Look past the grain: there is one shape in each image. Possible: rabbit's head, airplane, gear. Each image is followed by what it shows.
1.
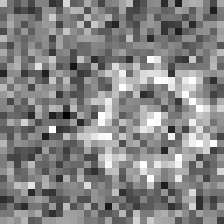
gear
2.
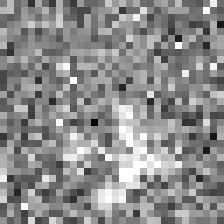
airplane
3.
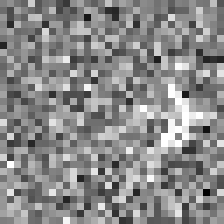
airplane
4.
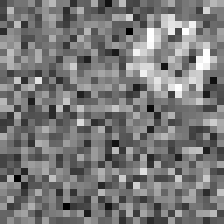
gear
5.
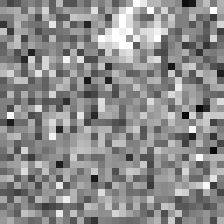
airplane
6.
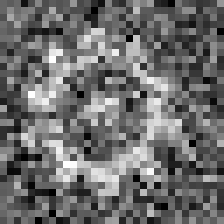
gear
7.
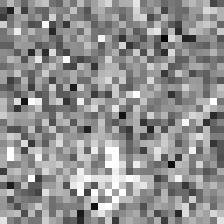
airplane
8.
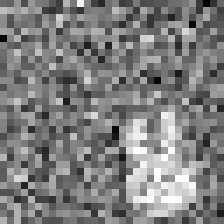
rabbit's head
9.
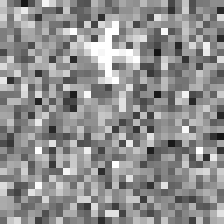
airplane
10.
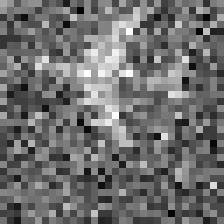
airplane
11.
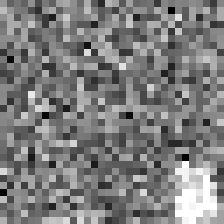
rabbit's head
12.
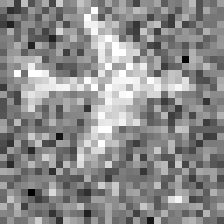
airplane
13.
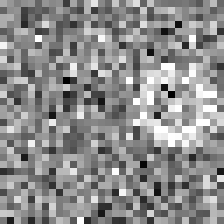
gear
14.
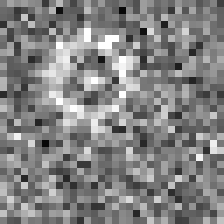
gear
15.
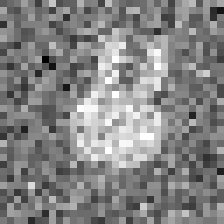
rabbit's head
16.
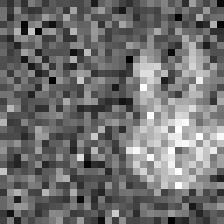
rabbit's head
